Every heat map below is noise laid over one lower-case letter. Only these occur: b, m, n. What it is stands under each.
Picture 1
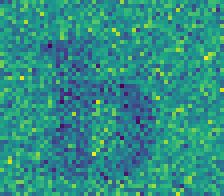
b
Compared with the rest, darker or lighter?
darker
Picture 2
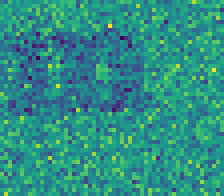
m
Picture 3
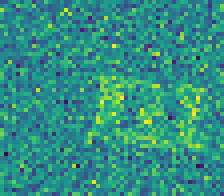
m
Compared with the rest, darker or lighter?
lighter
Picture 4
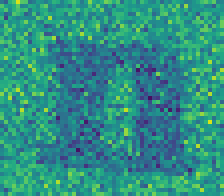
n
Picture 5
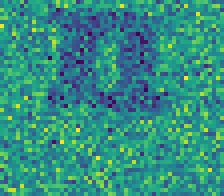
n
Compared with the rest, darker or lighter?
darker
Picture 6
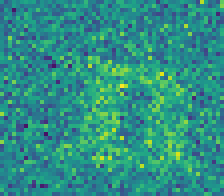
n
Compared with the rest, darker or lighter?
lighter
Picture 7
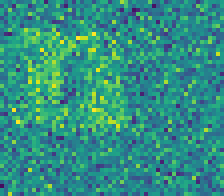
n
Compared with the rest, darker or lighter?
lighter
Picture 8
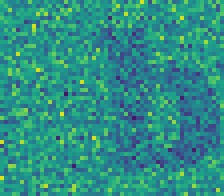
b
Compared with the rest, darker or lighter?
darker
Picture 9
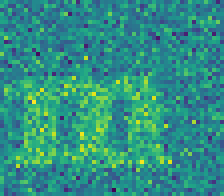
m
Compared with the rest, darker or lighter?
lighter
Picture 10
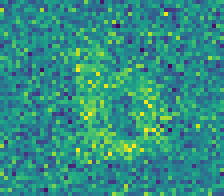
b
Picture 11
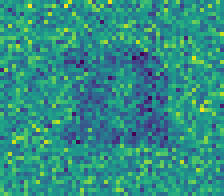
n
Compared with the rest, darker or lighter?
darker
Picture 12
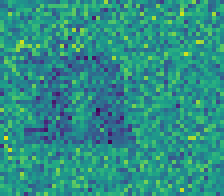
n
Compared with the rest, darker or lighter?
darker
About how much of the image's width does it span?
half
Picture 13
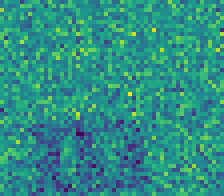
m
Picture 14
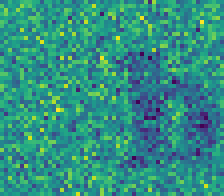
b
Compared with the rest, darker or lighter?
darker
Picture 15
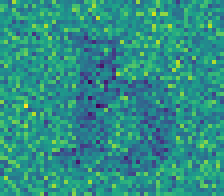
b
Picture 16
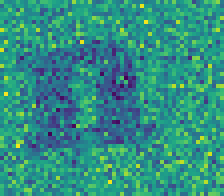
n
